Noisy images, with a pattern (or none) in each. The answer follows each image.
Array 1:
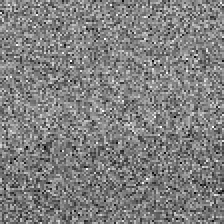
a sharp edge
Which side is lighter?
top
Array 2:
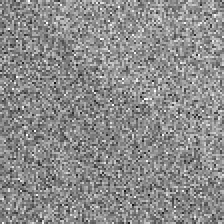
a sharp edge
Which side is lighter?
top right
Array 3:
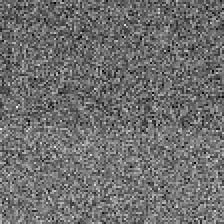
a sharp edge
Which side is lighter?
bottom
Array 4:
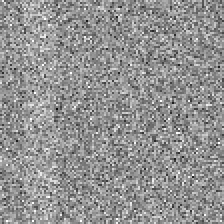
one vertical stripe
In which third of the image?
left
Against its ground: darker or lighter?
lighter
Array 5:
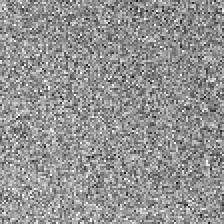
a smooth slope
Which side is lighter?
bottom left
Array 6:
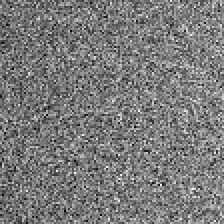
a smooth slope
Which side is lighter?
right
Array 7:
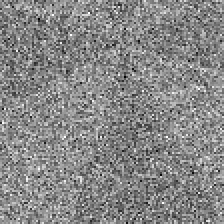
spokes from one point
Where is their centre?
top middle
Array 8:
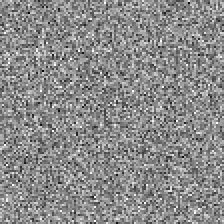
only noise
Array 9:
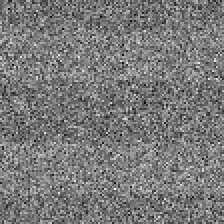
horizontal stripes
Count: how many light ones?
2
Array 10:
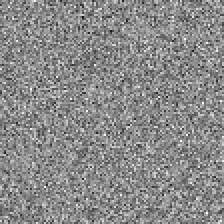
only noise
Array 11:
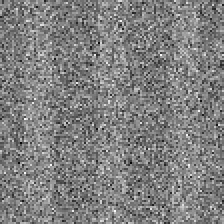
vertical stripes
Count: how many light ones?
3
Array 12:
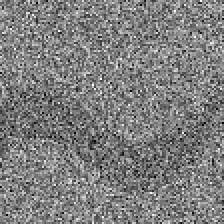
a wavy band
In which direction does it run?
left to right
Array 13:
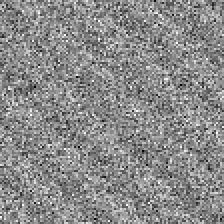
diagonal stripes
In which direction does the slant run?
top left to bottom right
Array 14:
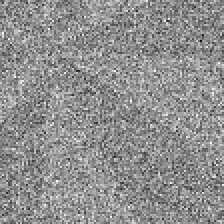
spokes from one point
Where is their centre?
top left
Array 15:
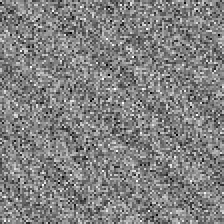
diagonal stripes
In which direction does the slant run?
top left to bottom right
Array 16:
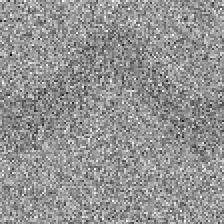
a wavy band
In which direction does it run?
left to right
